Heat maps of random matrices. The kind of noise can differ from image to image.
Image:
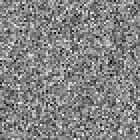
independent entries
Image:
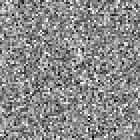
independent entries
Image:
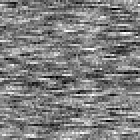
streaked along the rows
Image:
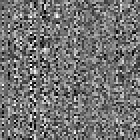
columns of uneven size
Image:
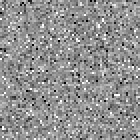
heavy tails
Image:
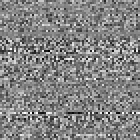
rows of uneven size
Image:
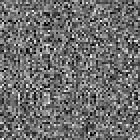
low rank plus noise
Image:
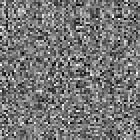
low rank plus noise
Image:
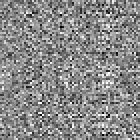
low rank plus noise
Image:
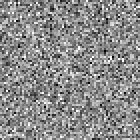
independent entries
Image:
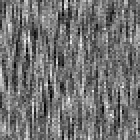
streaked along the columns
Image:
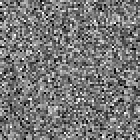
independent entries
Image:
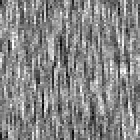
streaked along the columns
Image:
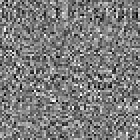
low rank plus noise
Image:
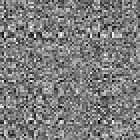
low rank plus noise
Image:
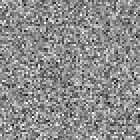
independent entries
